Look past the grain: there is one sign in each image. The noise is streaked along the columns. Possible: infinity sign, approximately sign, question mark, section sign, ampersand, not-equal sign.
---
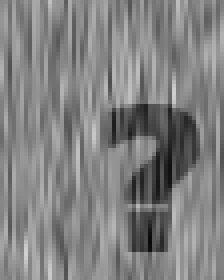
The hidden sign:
question mark
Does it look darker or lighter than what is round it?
darker
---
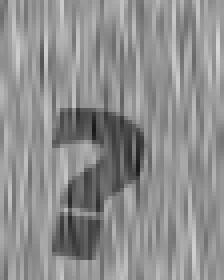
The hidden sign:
question mark
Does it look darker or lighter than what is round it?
darker
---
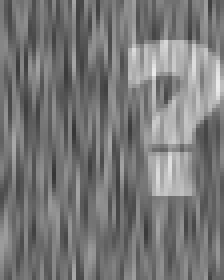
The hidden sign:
question mark
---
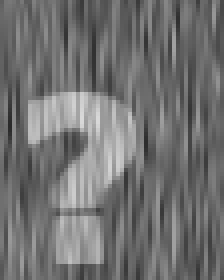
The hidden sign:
question mark
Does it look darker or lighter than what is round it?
lighter
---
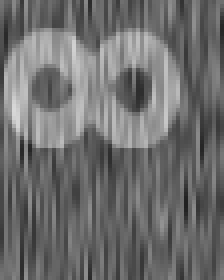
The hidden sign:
infinity sign
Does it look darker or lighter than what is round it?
lighter
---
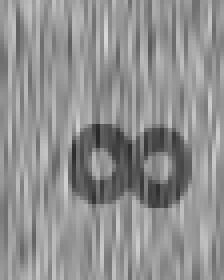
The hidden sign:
infinity sign
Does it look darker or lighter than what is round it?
darker
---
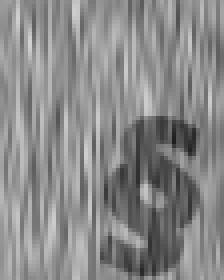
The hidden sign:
section sign
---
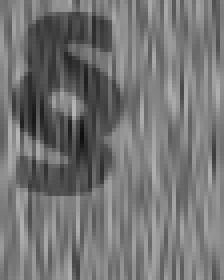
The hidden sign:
section sign
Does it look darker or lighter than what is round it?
darker
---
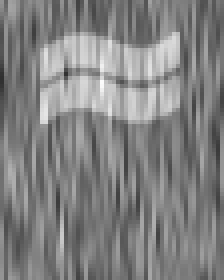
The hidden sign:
approximately sign
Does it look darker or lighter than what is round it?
lighter
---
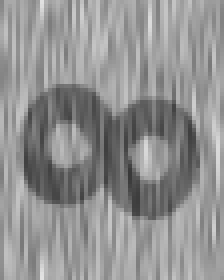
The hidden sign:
infinity sign
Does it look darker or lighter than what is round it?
darker
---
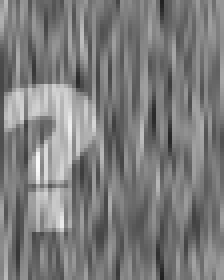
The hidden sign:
question mark
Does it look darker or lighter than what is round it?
lighter
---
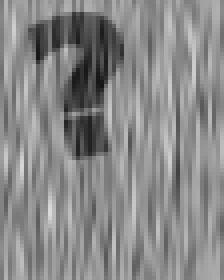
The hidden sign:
question mark
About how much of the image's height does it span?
half
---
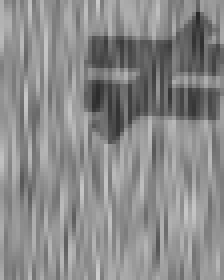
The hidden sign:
not-equal sign
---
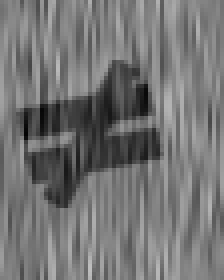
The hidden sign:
not-equal sign
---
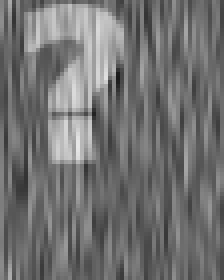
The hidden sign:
question mark
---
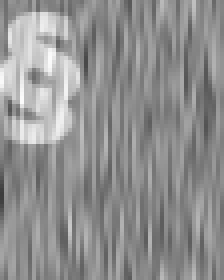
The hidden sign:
section sign
